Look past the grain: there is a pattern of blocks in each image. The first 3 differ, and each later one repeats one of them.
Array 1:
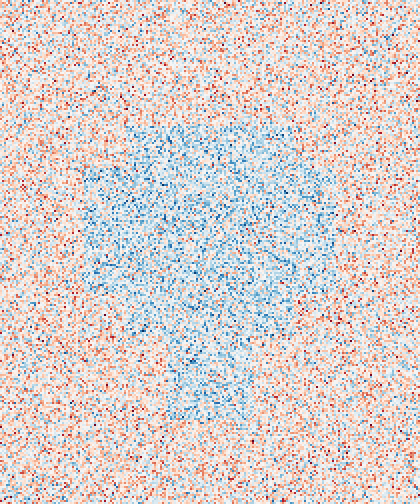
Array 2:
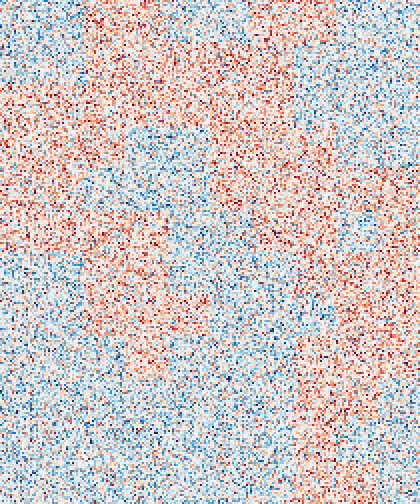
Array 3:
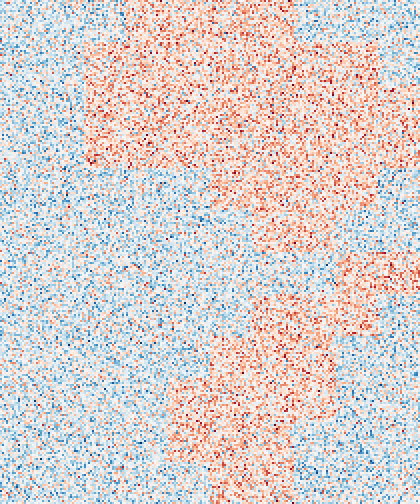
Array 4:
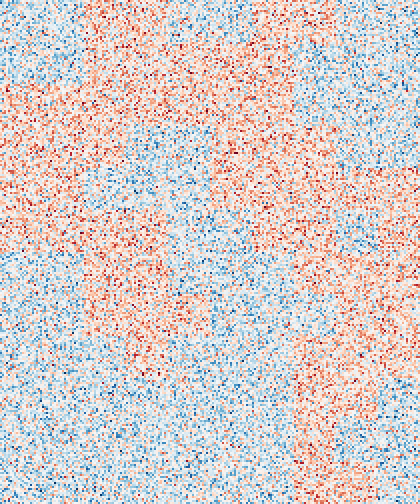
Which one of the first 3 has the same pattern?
2
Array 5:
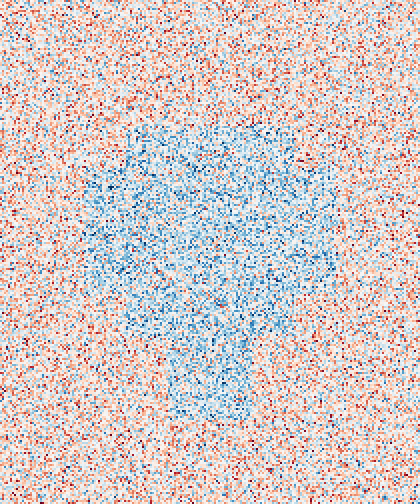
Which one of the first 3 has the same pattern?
1
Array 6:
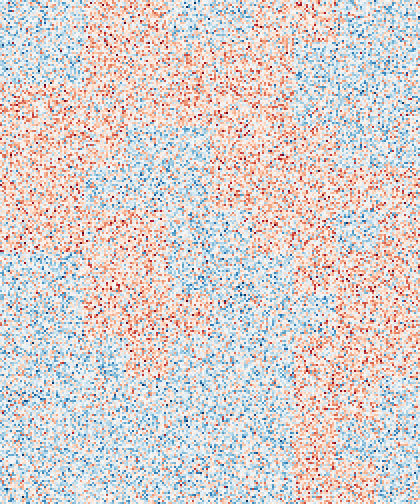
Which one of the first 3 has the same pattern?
2
